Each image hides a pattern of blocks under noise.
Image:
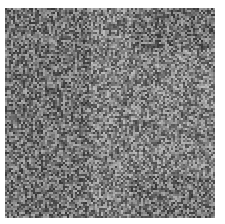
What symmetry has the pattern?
top and bottom mirror each other
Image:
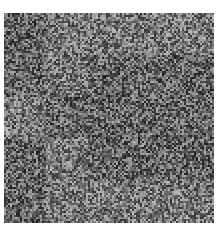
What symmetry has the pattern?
top and bottom mirror each other
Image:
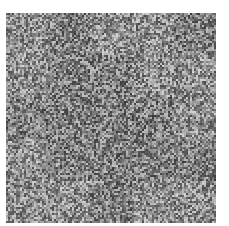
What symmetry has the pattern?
mirrored about the diagonal from the bottom left
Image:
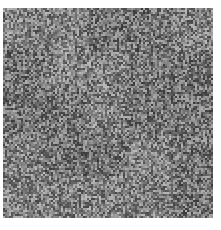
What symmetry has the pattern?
no symmetry
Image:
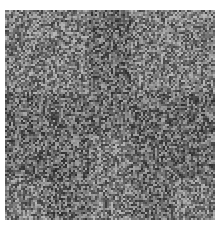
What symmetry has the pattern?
left and right mirror each other
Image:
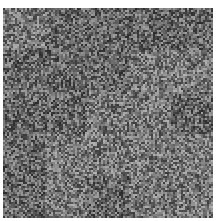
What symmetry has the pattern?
mirrored about the diagonal from the top left
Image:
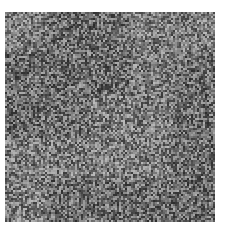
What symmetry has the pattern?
mirrored about the diagonal from the top left
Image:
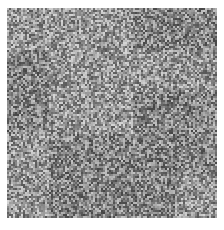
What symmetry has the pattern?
no symmetry
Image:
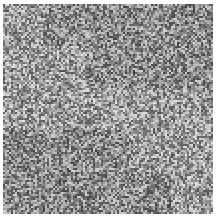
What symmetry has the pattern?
the same after a half turn
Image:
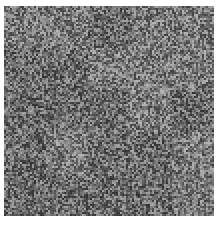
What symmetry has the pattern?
mirrored about the diagonal from the bottom left
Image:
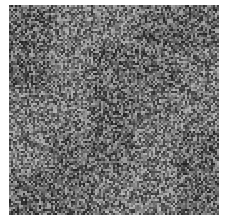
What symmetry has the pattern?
the same after a half turn
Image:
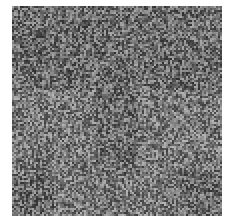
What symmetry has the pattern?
left and right mirror each other
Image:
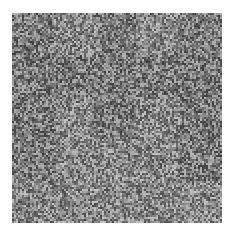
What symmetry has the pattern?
left and right mirror each other
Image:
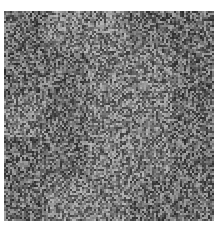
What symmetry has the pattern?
top and bottom mirror each other
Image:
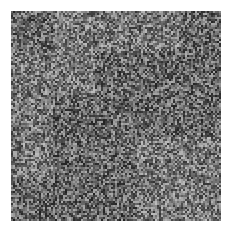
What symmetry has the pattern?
mirrored about the diagonal from the top left
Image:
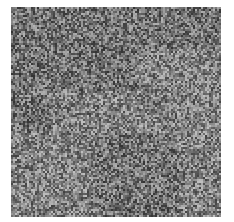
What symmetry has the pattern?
no symmetry
